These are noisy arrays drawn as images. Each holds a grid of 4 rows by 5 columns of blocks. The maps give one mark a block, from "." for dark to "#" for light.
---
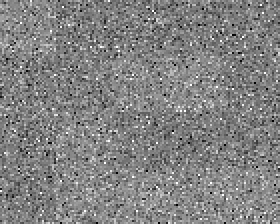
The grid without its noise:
#....
..##.
.#...
.####
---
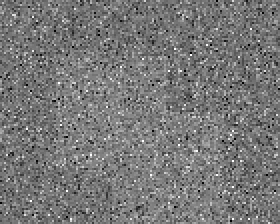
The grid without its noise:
.....
.##..
.###.
..##.
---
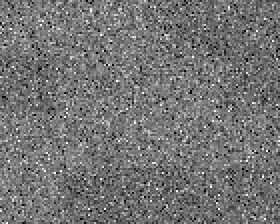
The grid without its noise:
###..
.###.
#####
#....
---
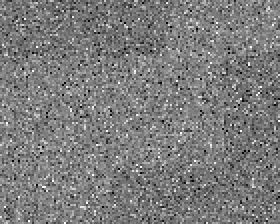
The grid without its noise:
...##
####.
####.
##...
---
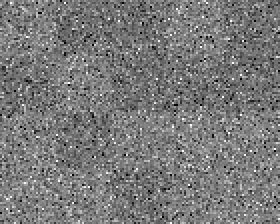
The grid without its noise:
#..#.
.#...
#.###
##.##
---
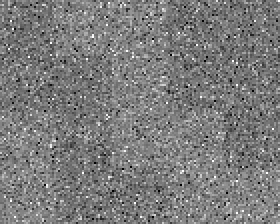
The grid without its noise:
.##..
..#..
#.##.
#..##
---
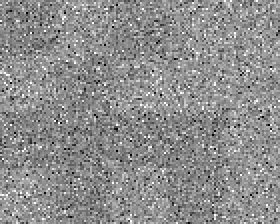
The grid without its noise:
.#.##
#.###
....#
#.#.#
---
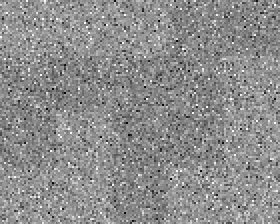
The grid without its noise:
###..
....#
.#..#
##.##
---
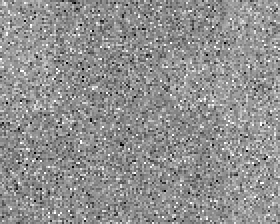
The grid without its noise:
#...#
#..##
....#
....#
